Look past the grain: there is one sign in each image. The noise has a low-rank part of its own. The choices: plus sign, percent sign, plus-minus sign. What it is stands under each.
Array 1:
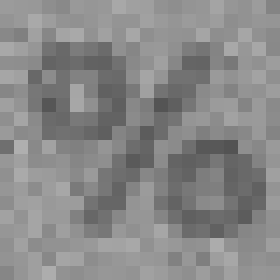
percent sign
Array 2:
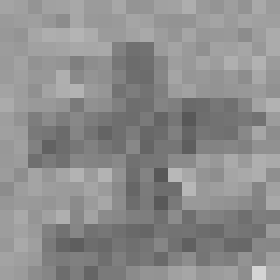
plus-minus sign
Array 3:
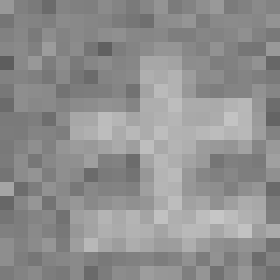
plus-minus sign
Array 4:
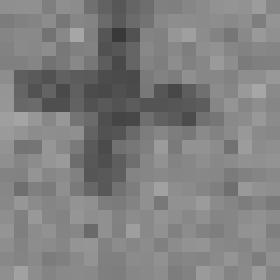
plus sign
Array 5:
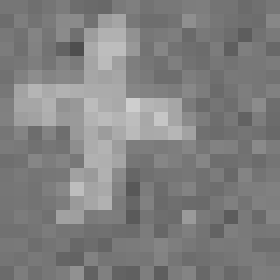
plus sign
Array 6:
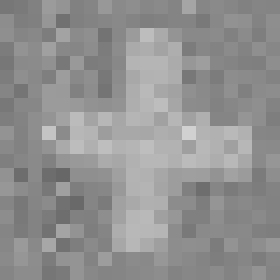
plus sign
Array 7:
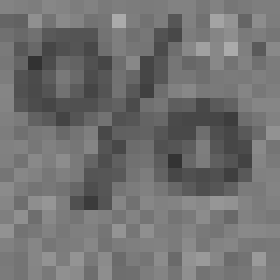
percent sign
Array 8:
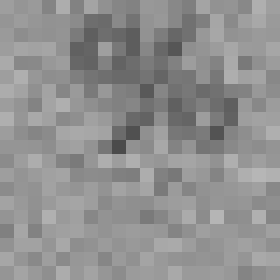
percent sign
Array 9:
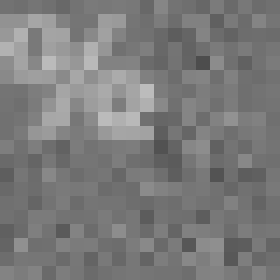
percent sign
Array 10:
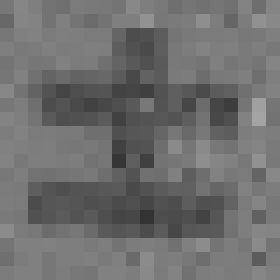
plus-minus sign
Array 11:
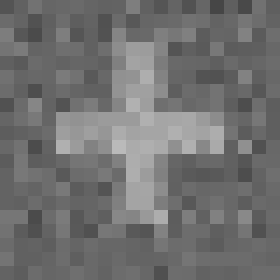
plus sign
